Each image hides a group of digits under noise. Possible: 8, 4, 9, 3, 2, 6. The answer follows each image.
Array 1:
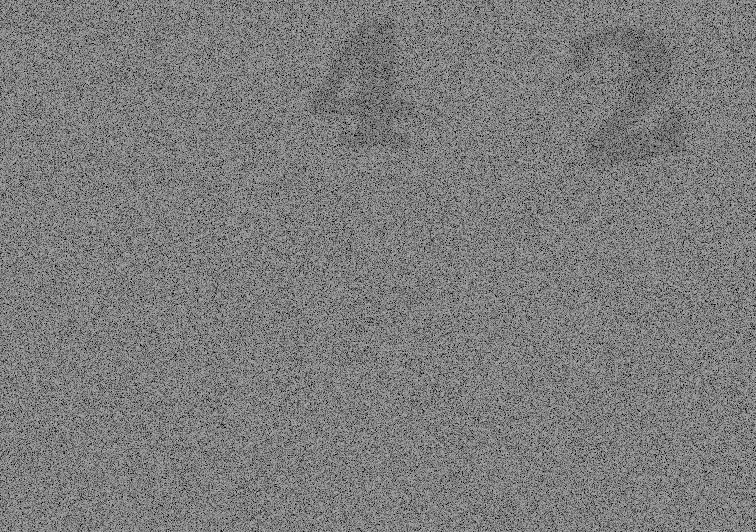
top middle: 4; top right: 2
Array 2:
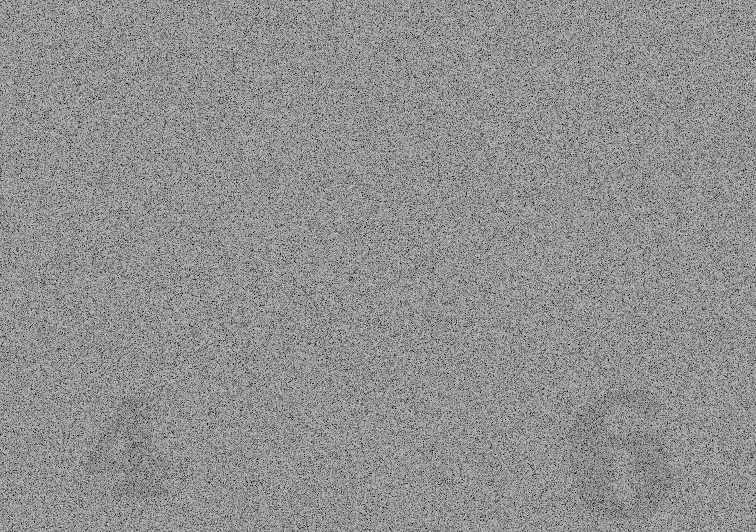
bottom left: 4; bottom right: 6
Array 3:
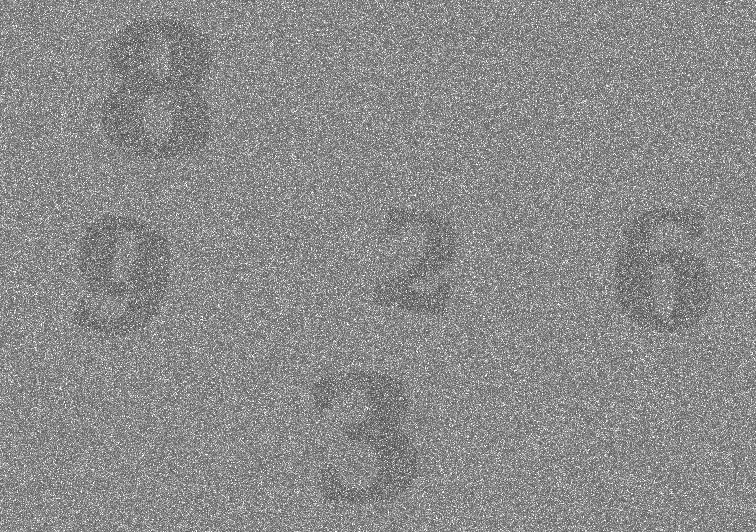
top left: 8; middle left: 9; centre: 2; middle right: 6; bottom middle: 3
